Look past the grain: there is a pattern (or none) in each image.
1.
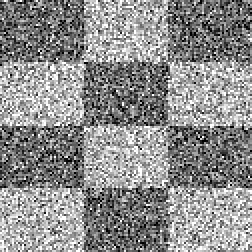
a checkerboard
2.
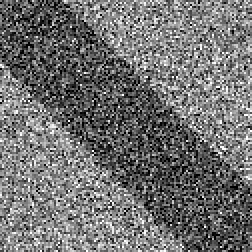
a diagonal band
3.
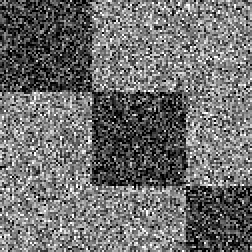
blocks along the diagonal
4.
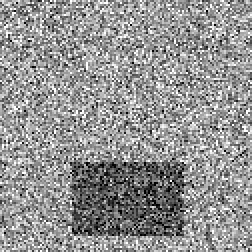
one block
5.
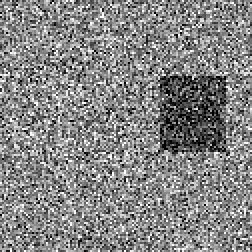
one block
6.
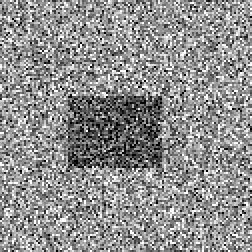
one block
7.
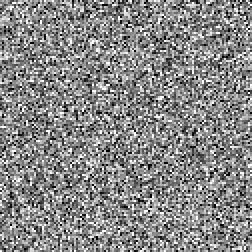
only noise
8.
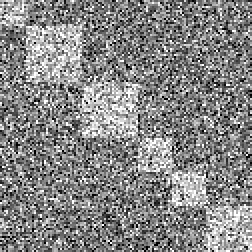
blocks along the diagonal
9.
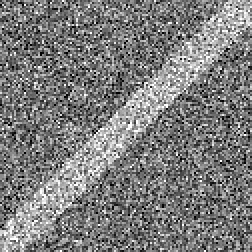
a diagonal band
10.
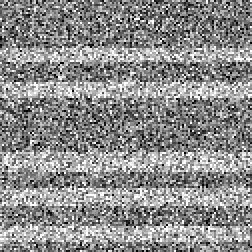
bands of rows
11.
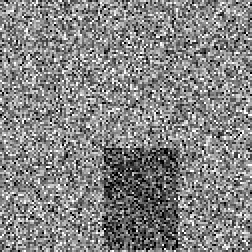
one block
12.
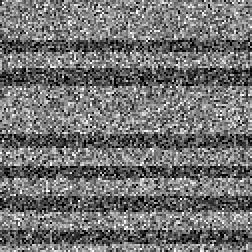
bands of rows
